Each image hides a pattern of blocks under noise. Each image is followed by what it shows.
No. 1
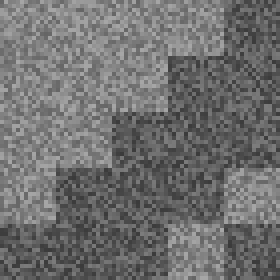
mirrored about the diagonal from the top left
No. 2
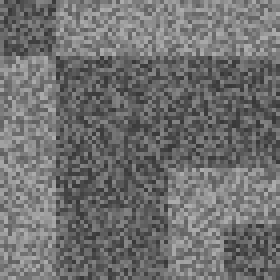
mirrored about the diagonal from the top left
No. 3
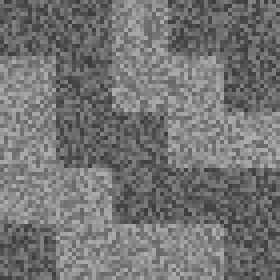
mirrored about the diagonal from the bottom left
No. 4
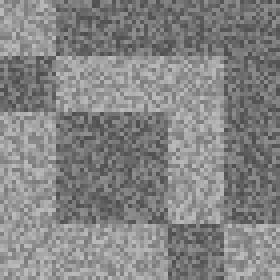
mirrored about the diagonal from the bottom left
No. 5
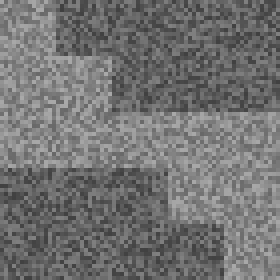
the same after a half turn
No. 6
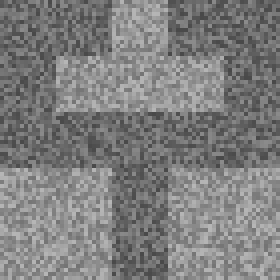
left and right mirror each other
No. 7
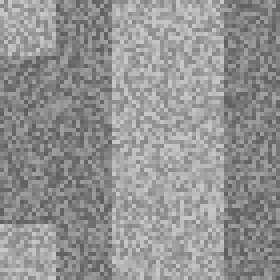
top and bottom mirror each other
